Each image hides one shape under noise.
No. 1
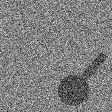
dark lollipop
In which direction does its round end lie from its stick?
down and left
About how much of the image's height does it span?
half
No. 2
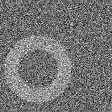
light ring
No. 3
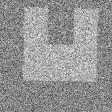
light square with a notch
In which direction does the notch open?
up
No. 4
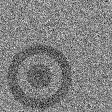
dark bullseye
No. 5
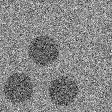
dark three dots
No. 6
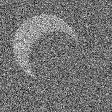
light crescent
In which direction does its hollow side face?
down and right
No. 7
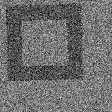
dark square frame
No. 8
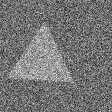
light triangle
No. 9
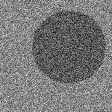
dark disc
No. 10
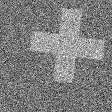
light cross
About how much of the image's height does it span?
two thirds
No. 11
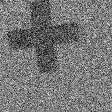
dark cross
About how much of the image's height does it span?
two thirds
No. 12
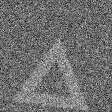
light triangle frame
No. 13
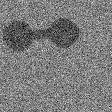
dark dumbbell
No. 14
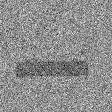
dark bar
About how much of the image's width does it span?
two thirds
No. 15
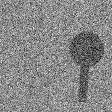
dark lollipop
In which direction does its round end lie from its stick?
up
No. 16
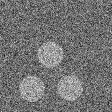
light three dots
